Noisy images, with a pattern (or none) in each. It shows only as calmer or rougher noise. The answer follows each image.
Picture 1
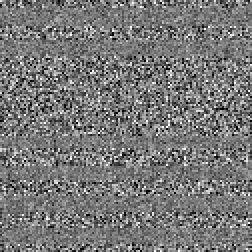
bands of rows
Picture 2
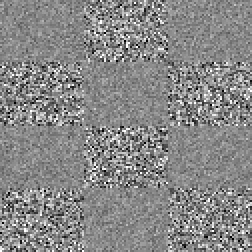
a checkerboard
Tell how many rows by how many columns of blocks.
4 by 3
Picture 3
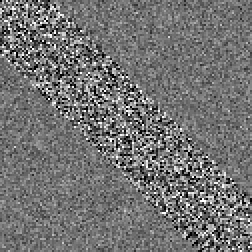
a diagonal band
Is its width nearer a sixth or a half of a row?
a half
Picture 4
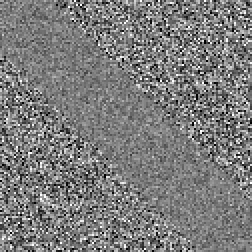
a diagonal band
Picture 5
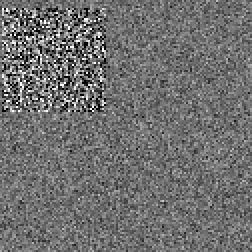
one block
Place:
top left
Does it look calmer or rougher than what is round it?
rougher
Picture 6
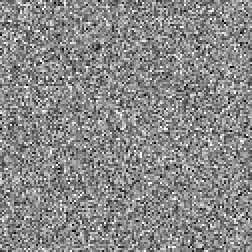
only noise
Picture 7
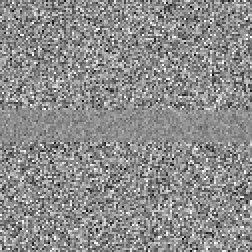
one band of rows
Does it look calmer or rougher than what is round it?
calmer
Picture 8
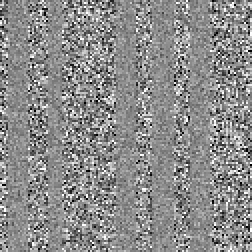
bands of columns
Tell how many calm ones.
5
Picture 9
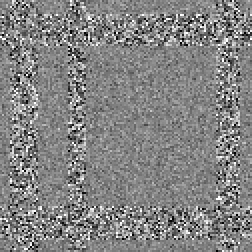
bands of rows crossing bands of columns
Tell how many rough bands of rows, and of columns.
2 and 3
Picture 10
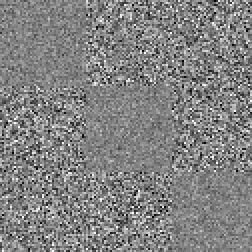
blocks along the diagonal
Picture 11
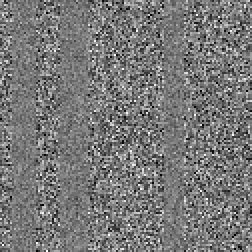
bands of columns
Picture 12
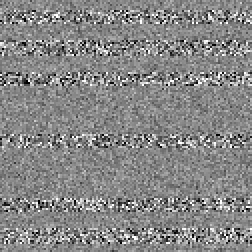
bands of rows
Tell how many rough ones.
6
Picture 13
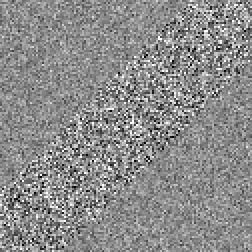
a diagonal band
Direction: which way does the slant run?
bottom left to top right
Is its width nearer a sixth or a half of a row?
a half
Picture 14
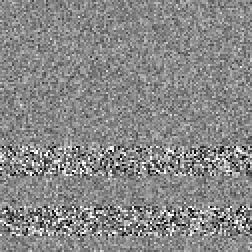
bands of rows
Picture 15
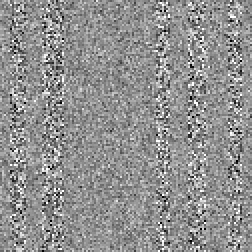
bands of columns
